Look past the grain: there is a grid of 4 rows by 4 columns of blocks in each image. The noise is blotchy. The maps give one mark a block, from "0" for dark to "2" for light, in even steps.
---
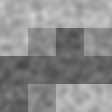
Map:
2 2 2 2
2 1 0 1
0 0 0 0
0 1 2 2
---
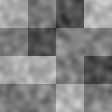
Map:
2 1 0 2
1 0 1 1
2 2 1 0
1 1 2 1
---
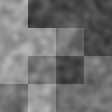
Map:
2 0 0 0
2 2 1 0
2 1 0 1
1 2 1 1
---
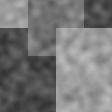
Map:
2 1 1 0
0 1 2 2
0 0 2 2
0 0 2 2
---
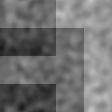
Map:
1 1 2 2
0 0 1 2
1 1 1 2
0 0 1 2
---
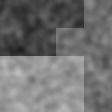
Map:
0 0 0 1
0 0 1 1
2 2 2 1
2 2 2 1
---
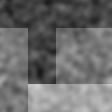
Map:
0 0 0 0
1 0 1 1
1 0 1 1
1 2 2 2
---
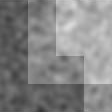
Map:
0 1 2 2
0 1 2 2
0 1 1 2
0 0 0 1
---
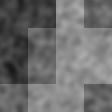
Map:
0 0 2 1
0 1 2 2
0 1 2 2
1 2 2 1
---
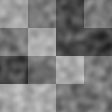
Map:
2 1 0 1
1 2 0 0
0 1 2 1
2 2 1 1
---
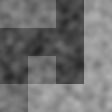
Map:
1 1 0 2
0 0 0 2
0 1 0 2
1 2 2 2
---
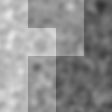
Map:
2 1 1 0
2 2 1 0
2 1 0 0
2 1 0 0
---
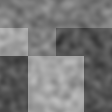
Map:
1 1 1 1
2 1 0 0
0 2 2 0
0 2 2 0
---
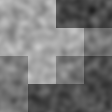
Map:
2 2 0 0
2 2 2 1
1 2 1 0
1 0 0 0
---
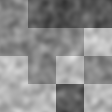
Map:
1 0 0 0
1 1 1 2
2 1 2 1
2 2 0 2
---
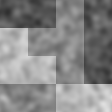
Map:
0 0 1 0
2 1 1 0
2 2 1 0
1 1 2 2
